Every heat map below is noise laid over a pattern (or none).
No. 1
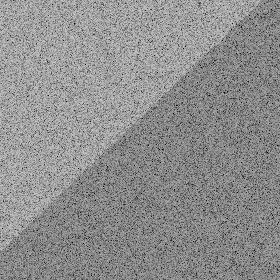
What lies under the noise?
a sharp edge
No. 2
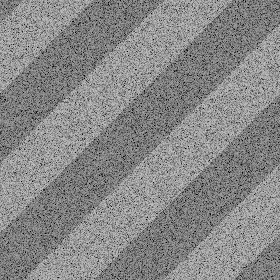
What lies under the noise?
diagonal stripes
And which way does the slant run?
bottom left to top right
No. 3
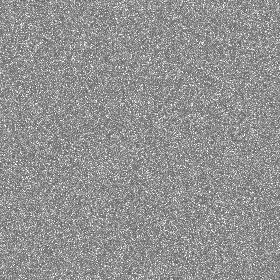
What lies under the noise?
only noise
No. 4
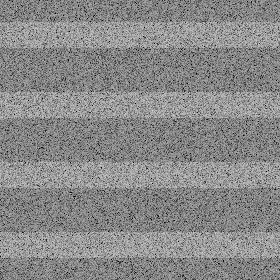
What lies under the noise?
horizontal stripes
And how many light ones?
4
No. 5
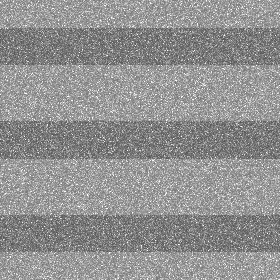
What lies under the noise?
horizontal stripes
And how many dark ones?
3
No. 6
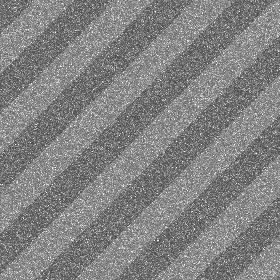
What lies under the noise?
diagonal stripes
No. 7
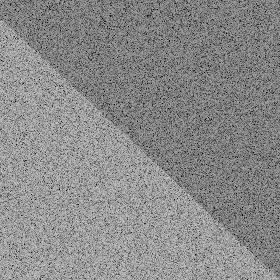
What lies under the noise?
a sharp edge
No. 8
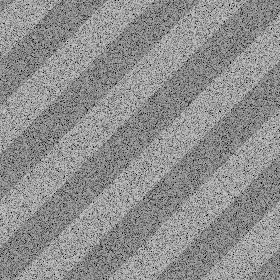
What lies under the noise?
diagonal stripes
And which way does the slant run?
bottom left to top right
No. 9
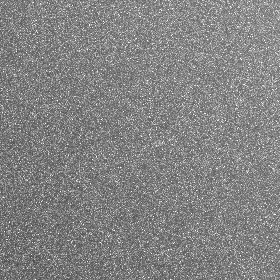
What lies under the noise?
a smooth slope
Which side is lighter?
top right
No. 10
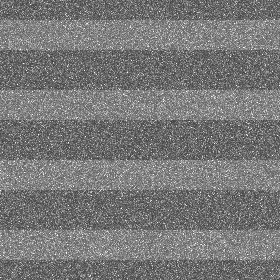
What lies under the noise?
horizontal stripes
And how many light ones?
4
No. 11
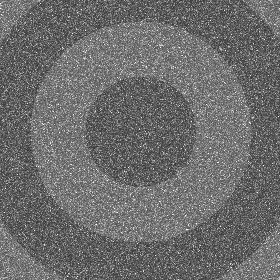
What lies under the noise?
rings round one point
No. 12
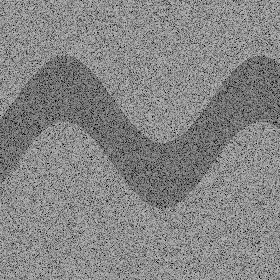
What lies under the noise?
a wavy band
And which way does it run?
left to right
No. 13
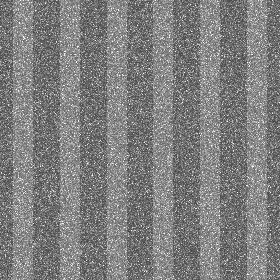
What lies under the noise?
vertical stripes
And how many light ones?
6
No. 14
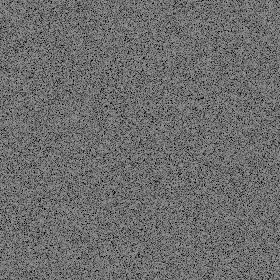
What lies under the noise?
only noise
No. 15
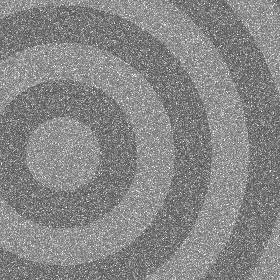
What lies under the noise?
rings round one point
